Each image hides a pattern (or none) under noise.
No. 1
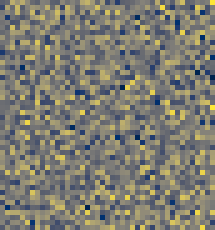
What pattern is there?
only noise
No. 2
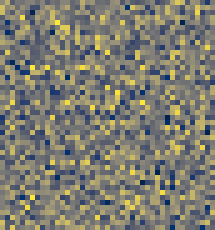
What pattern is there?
only noise
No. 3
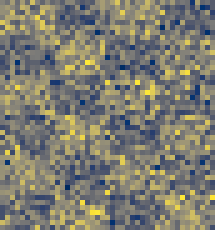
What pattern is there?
a checkerboard
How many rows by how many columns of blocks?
6 by 4
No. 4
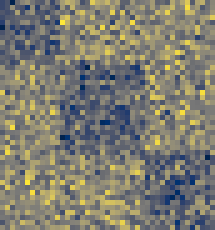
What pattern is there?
blocks along the diagonal
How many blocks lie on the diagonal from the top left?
3
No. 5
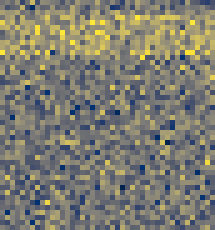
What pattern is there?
one band of rows
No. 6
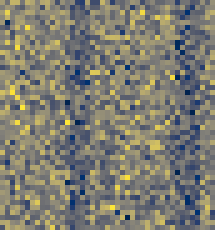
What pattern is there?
bands of columns
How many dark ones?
2
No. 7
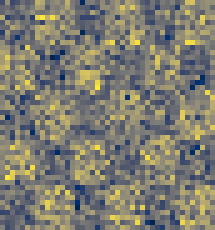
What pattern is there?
a checkerboard
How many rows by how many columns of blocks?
5 by 6
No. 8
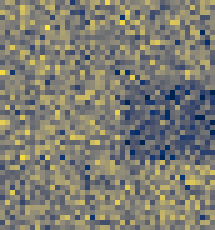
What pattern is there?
one block
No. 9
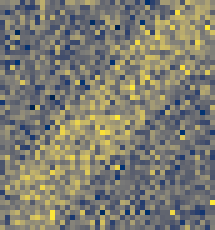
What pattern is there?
a diagonal band
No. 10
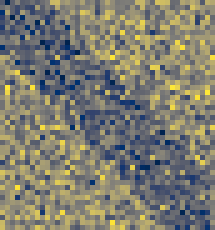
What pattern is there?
a diagonal band
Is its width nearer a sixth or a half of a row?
a half
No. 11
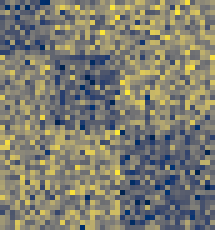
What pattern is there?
blocks along the diagonal
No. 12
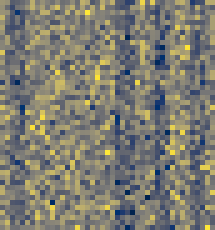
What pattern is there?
bands of columns
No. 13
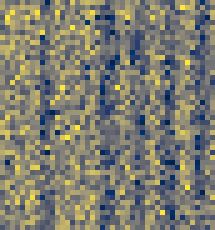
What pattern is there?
bands of columns
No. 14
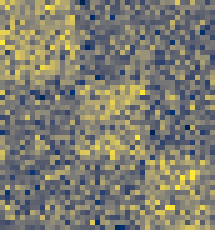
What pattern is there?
blocks along the diagonal
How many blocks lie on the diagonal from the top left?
3
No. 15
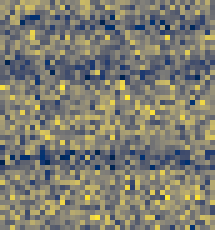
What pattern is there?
bands of rows
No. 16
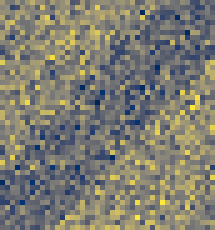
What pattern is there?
a diagonal band
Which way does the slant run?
bottom left to top right
